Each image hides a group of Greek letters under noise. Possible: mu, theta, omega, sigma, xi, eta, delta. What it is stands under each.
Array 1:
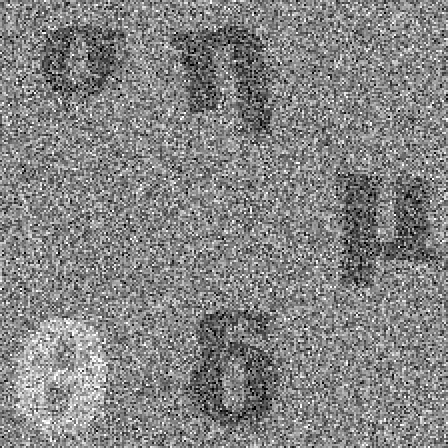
top left: dark sigma; top middle: dark eta; middle right: dark mu; bottom left: light theta; bottom middle: dark delta
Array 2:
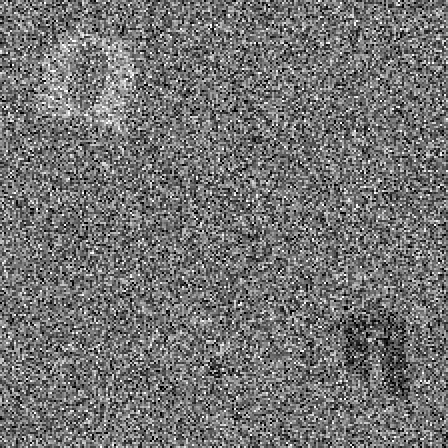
top left: light omega; bottom right: dark eta
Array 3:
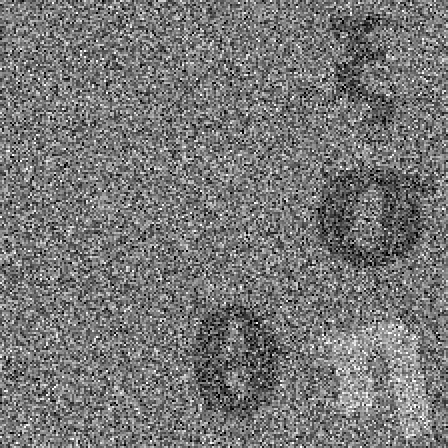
top right: dark xi; middle right: dark sigma; bottom middle: dark theta; bottom right: light eta
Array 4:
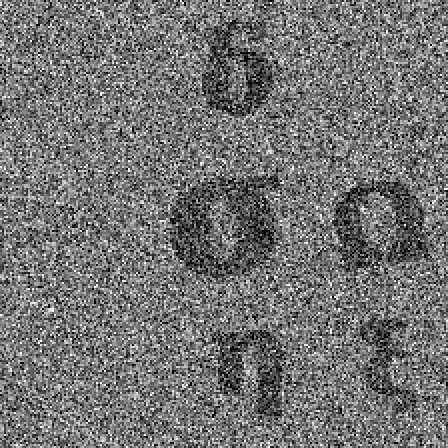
top middle: dark delta; centre: dark sigma; middle right: dark omega; bottom middle: dark eta; bottom right: dark xi
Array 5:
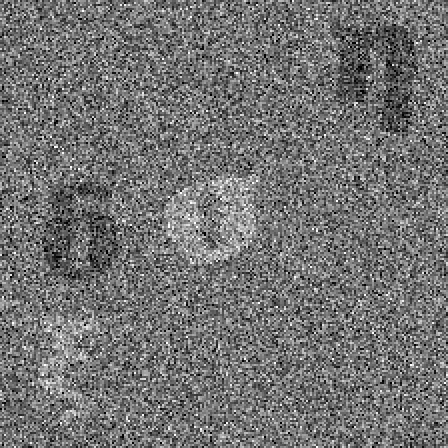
top right: dark eta; middle left: dark delta; centre: light sigma; bottom left: light xi
